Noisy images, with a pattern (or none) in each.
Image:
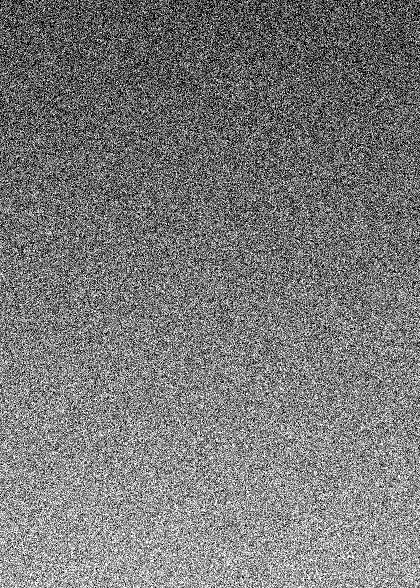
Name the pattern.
a smooth slope
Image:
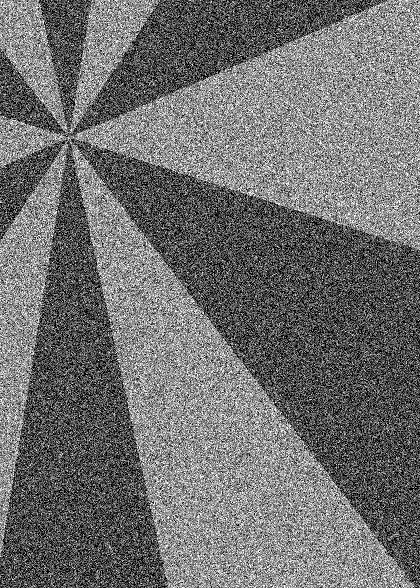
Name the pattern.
spokes from one point
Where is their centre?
top left
